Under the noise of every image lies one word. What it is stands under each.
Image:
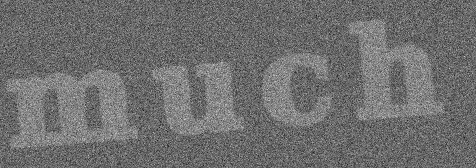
much
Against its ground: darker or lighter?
lighter
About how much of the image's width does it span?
nearly all
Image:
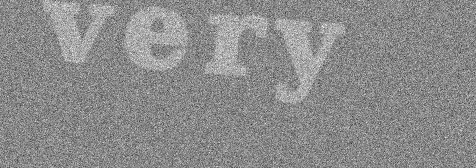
very
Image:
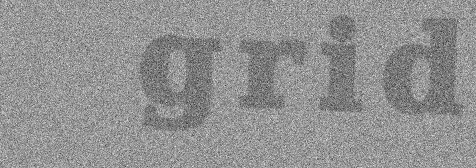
grid
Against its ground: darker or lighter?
darker
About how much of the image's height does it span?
two thirds
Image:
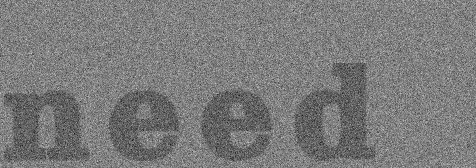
need
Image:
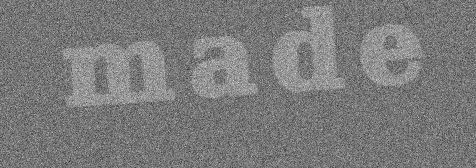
made
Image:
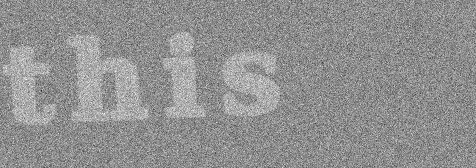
this
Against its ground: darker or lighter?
lighter
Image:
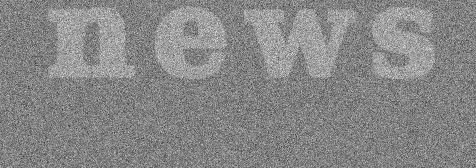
news
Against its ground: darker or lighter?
lighter
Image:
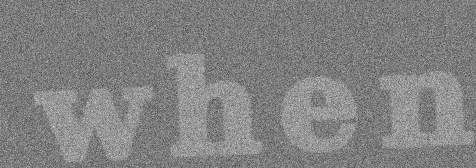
when
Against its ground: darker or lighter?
lighter
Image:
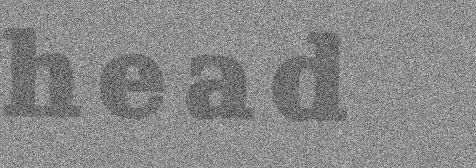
head
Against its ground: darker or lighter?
darker
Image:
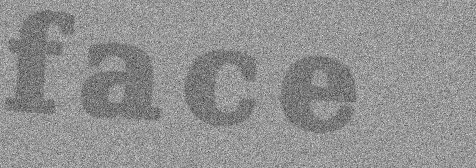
face
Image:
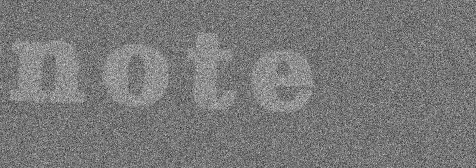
note
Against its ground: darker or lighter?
lighter
